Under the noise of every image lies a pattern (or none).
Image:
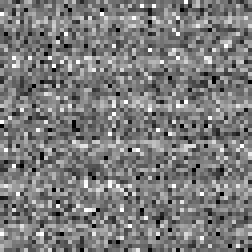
horizontal stripes
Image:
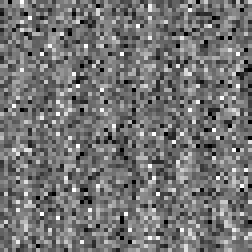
vertical stripes
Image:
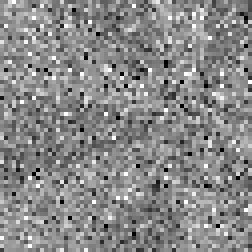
spokes from one point
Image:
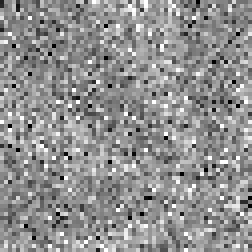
spokes from one point
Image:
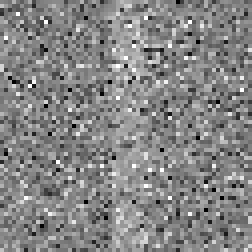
one vertical stripe
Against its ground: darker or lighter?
lighter
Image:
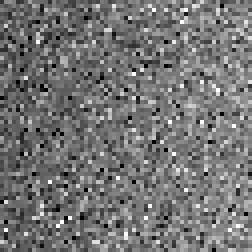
a smooth slope
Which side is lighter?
right
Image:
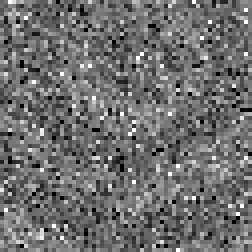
rings round one point
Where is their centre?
top middle
